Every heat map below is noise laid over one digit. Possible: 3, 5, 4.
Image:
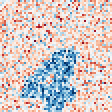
4
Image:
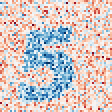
5
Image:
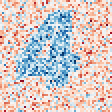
4
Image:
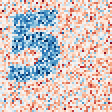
5
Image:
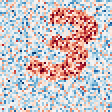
3
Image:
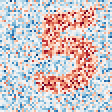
5
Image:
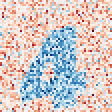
4
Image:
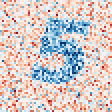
5
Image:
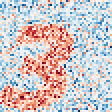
3
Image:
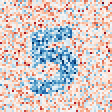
5
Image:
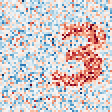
3
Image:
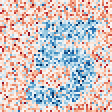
5
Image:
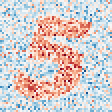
5
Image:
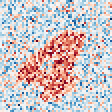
4
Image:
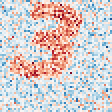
3
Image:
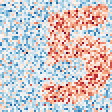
5
